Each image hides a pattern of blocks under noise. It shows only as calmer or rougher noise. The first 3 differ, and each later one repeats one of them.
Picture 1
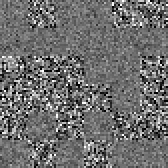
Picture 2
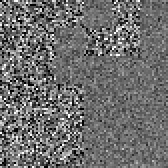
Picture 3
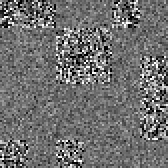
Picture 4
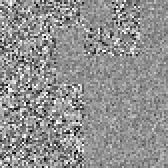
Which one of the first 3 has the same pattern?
2
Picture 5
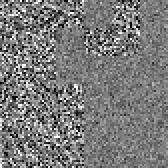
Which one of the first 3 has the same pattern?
2
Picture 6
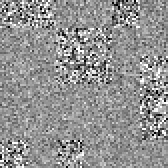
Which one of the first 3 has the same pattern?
3
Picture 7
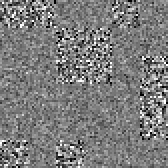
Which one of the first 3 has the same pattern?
3
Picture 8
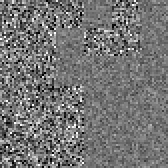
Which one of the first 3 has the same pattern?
2
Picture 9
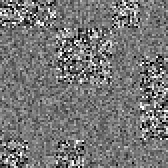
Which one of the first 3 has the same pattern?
3
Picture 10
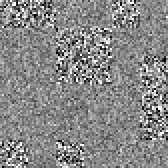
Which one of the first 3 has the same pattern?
3
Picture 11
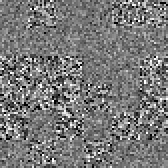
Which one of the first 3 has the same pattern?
1
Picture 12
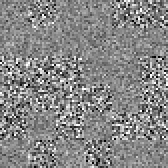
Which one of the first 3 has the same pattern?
1
